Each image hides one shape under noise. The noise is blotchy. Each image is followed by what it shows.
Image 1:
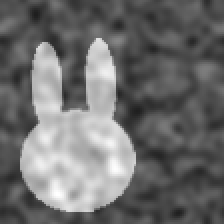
rabbit's head
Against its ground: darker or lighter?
lighter
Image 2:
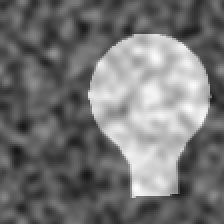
light bulb
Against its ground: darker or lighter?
lighter
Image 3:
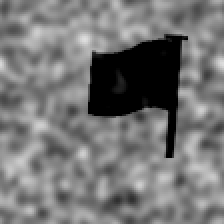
flag
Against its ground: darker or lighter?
darker
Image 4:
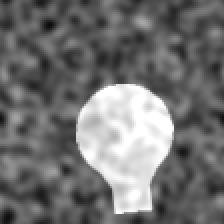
light bulb
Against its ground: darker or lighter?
lighter
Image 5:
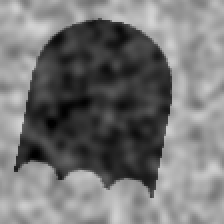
ghost
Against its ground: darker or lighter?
darker
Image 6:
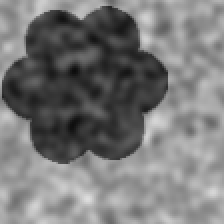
flower
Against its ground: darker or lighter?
darker
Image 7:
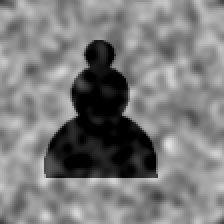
chess pawn
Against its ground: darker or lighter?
darker
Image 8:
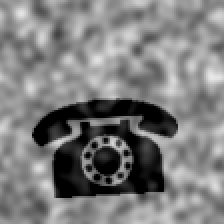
telephone
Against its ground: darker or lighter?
darker
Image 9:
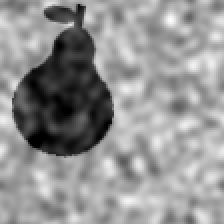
pear
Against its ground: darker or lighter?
darker
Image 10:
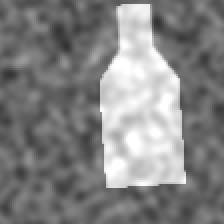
bottle
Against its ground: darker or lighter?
lighter
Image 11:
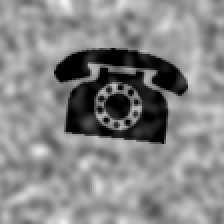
telephone
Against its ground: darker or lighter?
darker
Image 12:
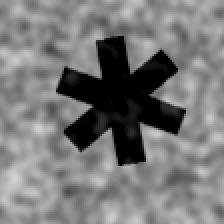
asterisk
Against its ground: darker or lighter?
darker
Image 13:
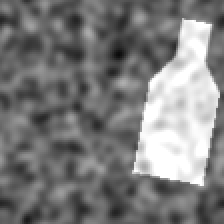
bottle
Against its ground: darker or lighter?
lighter
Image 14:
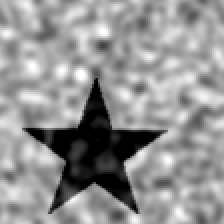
star
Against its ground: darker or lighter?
darker
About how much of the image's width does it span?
two thirds
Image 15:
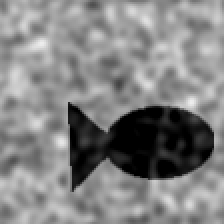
fish
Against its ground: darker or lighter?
darker
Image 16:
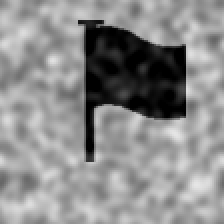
flag
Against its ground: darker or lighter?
darker
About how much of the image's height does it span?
two thirds
